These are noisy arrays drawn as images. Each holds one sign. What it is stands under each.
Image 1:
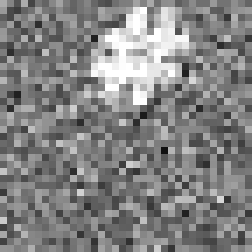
hash sign
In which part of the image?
top middle
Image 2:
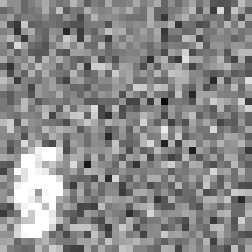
section sign
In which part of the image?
bottom left
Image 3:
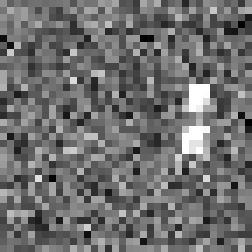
colon
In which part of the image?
middle right
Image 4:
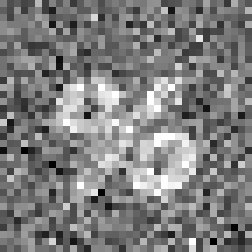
percent sign
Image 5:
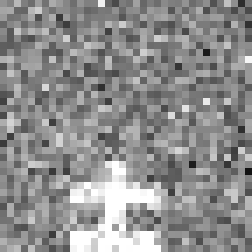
plus-minus sign
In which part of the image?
bottom middle
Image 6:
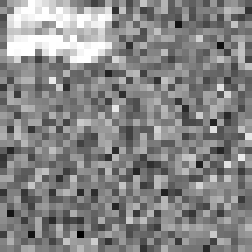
approximately sign
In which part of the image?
top left
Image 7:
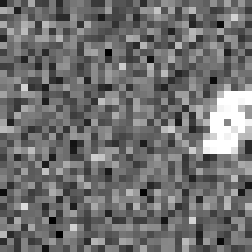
section sign
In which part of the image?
middle right
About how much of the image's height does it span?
a quarter
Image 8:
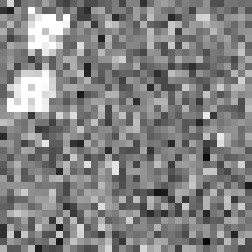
colon
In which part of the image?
top left
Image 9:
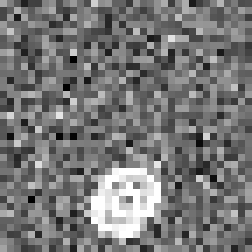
at sign
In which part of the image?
bottom middle
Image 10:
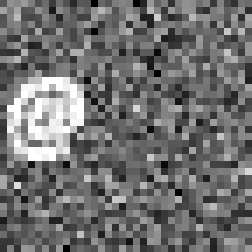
at sign
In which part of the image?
middle left
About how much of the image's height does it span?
a third
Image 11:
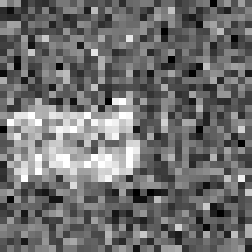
approximately sign
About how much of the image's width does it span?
half
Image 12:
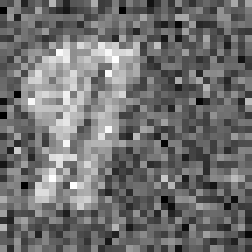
pilcrow
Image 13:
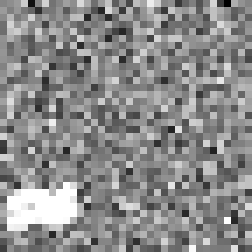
approximately sign
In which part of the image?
bottom left
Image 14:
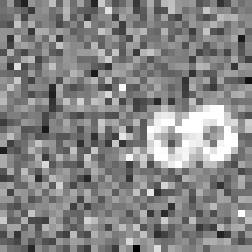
infinity sign
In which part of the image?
middle right
